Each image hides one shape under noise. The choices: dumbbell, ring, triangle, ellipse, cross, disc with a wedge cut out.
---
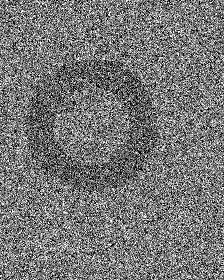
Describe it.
dark ring
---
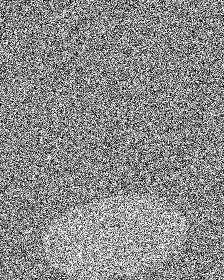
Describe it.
light ellipse
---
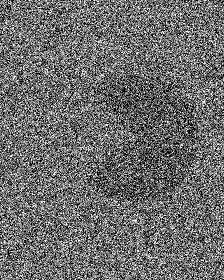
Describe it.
dark disc with a wedge cut out
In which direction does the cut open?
left
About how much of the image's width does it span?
half
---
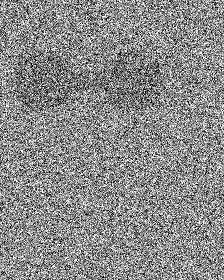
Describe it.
dark dumbbell
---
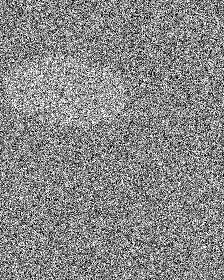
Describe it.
light ellipse
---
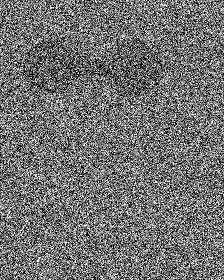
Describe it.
dark dumbbell
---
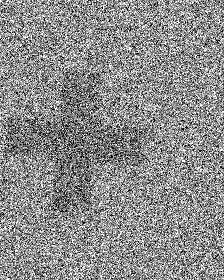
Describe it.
dark cross
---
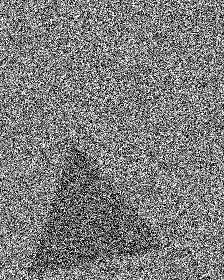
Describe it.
dark triangle
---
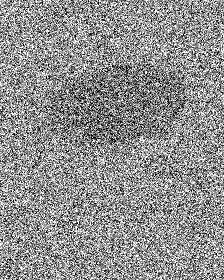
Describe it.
dark ellipse
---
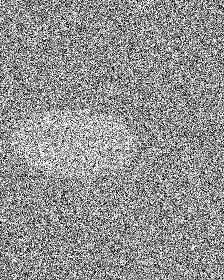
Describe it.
light ellipse
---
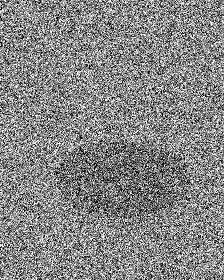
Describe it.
dark ellipse
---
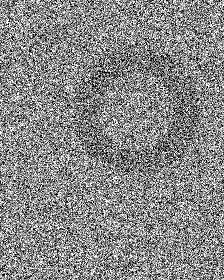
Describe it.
dark ring
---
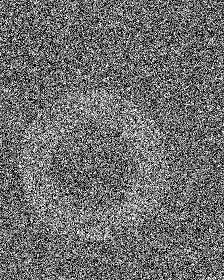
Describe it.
light ring
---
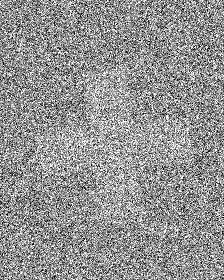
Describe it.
light cross
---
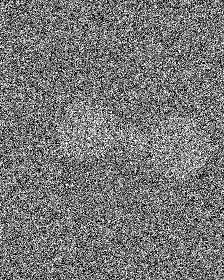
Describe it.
light dumbbell
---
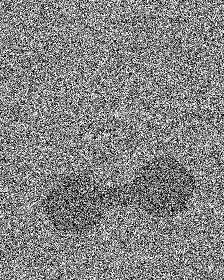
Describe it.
dark dumbbell
